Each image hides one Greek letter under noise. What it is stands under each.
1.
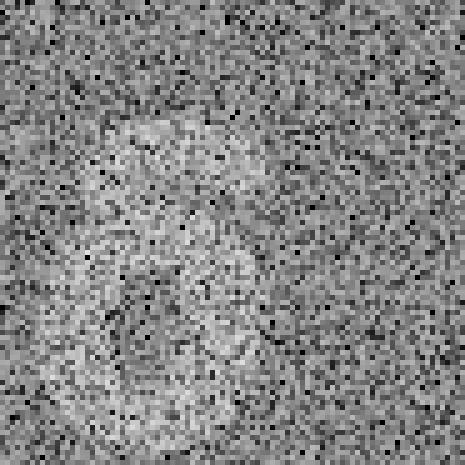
delta
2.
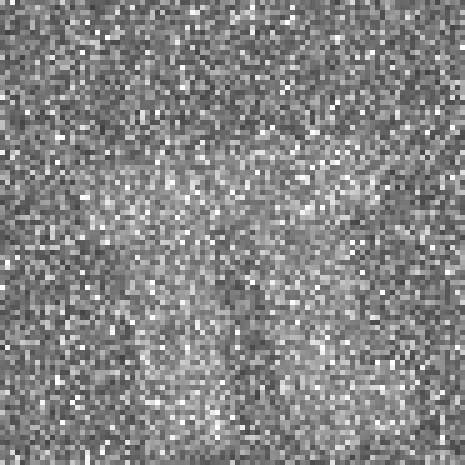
pi
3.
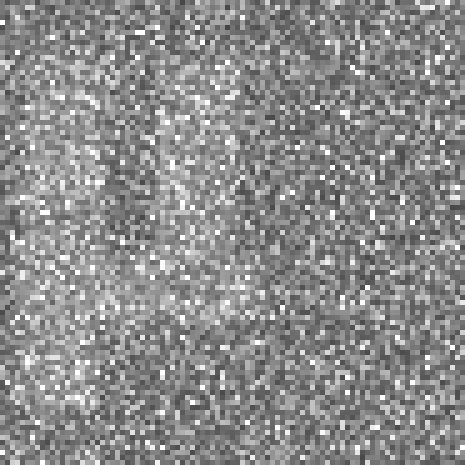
mu
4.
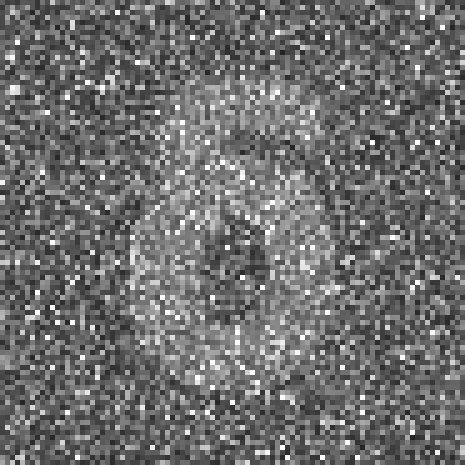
delta
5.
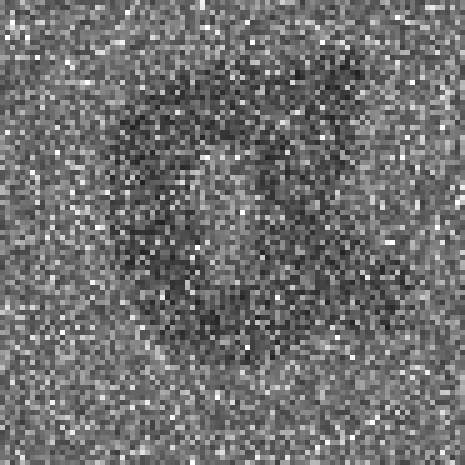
alpha
